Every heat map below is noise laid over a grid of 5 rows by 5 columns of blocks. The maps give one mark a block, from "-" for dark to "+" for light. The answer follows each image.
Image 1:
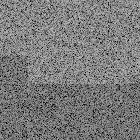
+ + + + +
+ + + + +
- + + + +
- - - - -
- - - - -
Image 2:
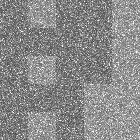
- + - - +
- - - - +
- + - - +
- - - + +
- + - + +
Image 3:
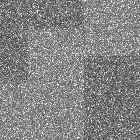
- - - + +
- + + + +
- + + - -
+ + + - -
+ + + - -
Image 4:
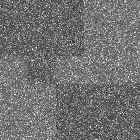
- - - + +
- - - + +
+ - + + +
+ + - - -
+ + - - -
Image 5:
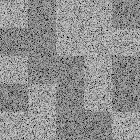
+ - + + -
- - + + +
+ - - + -
- + - + -
+ + - - +
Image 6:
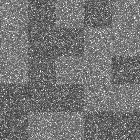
+ - + - +
+ - - + +
+ - + + -
- - - + +
- + + - -
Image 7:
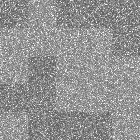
- + - - -
+ + + + -
+ - + + +
- - + + +
+ - - - +
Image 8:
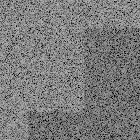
+ + + + +
+ + + - -
+ + + - -
+ + + - -
+ - - - -
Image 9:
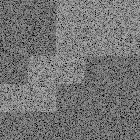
- - + + +
- - + + +
- + + - -
+ + - - -
- - - - -
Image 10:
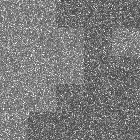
+ + - - -
+ + + - +
+ + + - -
+ + - - -
+ - - - -
